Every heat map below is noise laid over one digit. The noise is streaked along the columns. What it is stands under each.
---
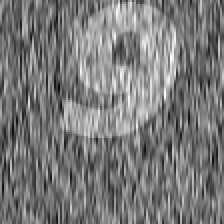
light 9
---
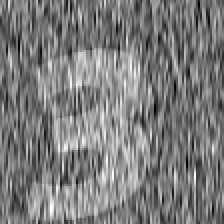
light 3
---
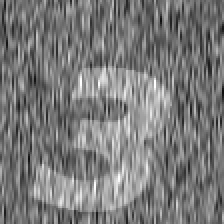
light 3
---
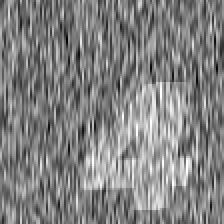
light 4
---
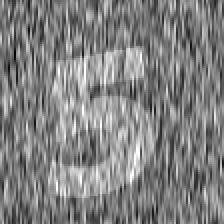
light 5
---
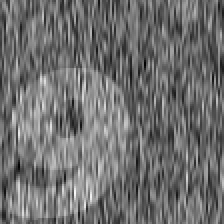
light 9
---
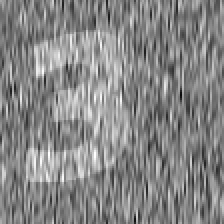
light 3
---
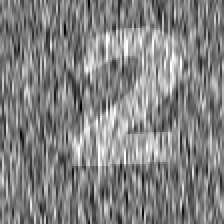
light 2
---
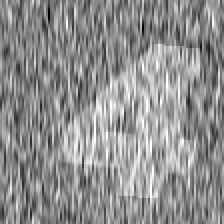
light 4
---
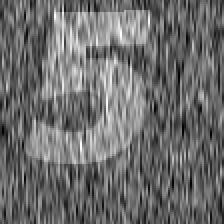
light 5
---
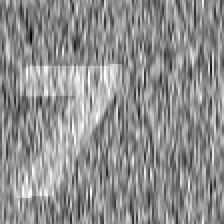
light 7
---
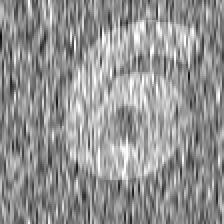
light 6
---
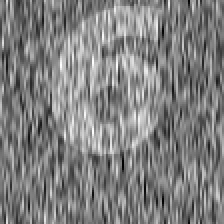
light 6
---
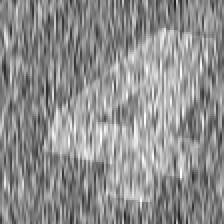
light 4
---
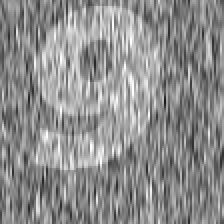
light 9
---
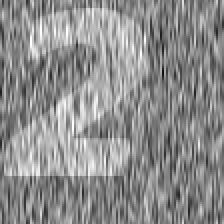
light 2
